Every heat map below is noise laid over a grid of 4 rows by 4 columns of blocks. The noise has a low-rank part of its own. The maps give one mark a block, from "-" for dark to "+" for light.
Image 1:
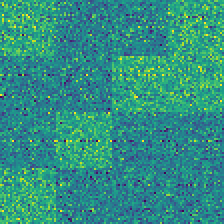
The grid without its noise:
+ - - +
- - + +
- + - -
+ - - -
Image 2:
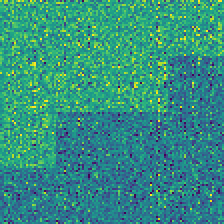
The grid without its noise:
+ + + +
+ + + -
+ - - -
- - - -
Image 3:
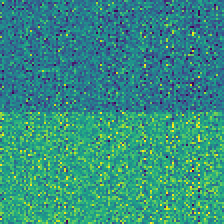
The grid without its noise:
- - - -
- - - -
+ + + +
+ + + +
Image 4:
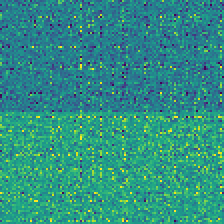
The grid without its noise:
- - - -
- - - -
+ + + +
+ + + +
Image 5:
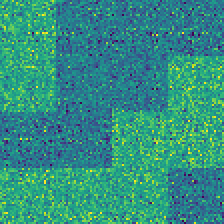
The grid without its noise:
+ - - -
+ - - +
- - + +
+ + + -
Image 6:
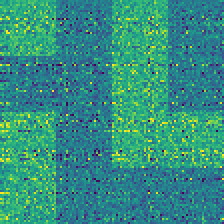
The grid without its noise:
+ - + -
- - + -
+ - + +
+ - - -
